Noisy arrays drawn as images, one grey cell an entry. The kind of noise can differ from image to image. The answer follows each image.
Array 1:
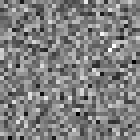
independent entries
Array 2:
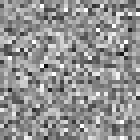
independent entries
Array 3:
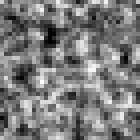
blotchy
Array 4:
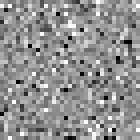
heavy tails
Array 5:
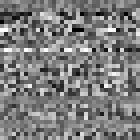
rows of uneven size
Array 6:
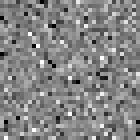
heavy tails
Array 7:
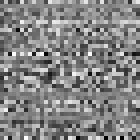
rows of uneven size
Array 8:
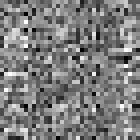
low rank plus noise
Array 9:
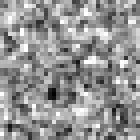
blotchy
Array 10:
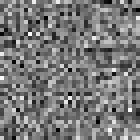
low rank plus noise
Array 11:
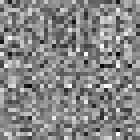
low rank plus noise
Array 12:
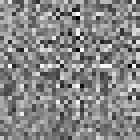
low rank plus noise
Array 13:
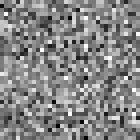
independent entries
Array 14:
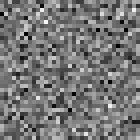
independent entries
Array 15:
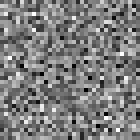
independent entries
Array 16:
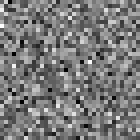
independent entries
